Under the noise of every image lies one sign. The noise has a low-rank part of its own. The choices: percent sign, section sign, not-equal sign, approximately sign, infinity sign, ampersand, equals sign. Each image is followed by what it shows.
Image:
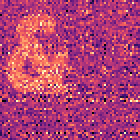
ampersand
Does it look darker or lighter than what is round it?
lighter
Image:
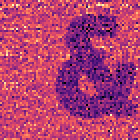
ampersand
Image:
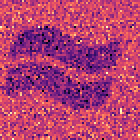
approximately sign
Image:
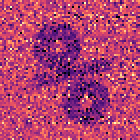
percent sign
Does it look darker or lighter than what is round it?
darker
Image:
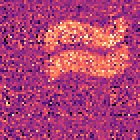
approximately sign
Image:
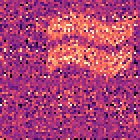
approximately sign
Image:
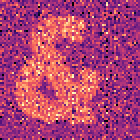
ampersand
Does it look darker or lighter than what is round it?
lighter
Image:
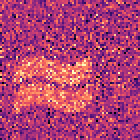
approximately sign
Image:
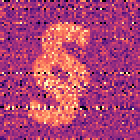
section sign
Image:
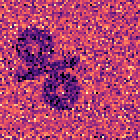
percent sign
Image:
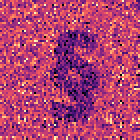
section sign
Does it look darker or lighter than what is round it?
darker
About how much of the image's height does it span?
two thirds
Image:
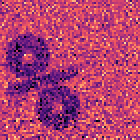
percent sign
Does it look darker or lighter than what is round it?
darker
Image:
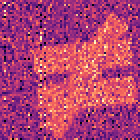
not-equal sign
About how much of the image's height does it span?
nearly all
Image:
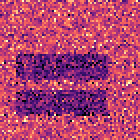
equals sign
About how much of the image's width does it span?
two thirds
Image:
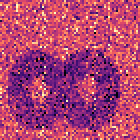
infinity sign
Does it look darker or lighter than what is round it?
darker
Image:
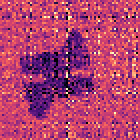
not-equal sign
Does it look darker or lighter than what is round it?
darker
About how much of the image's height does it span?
two thirds
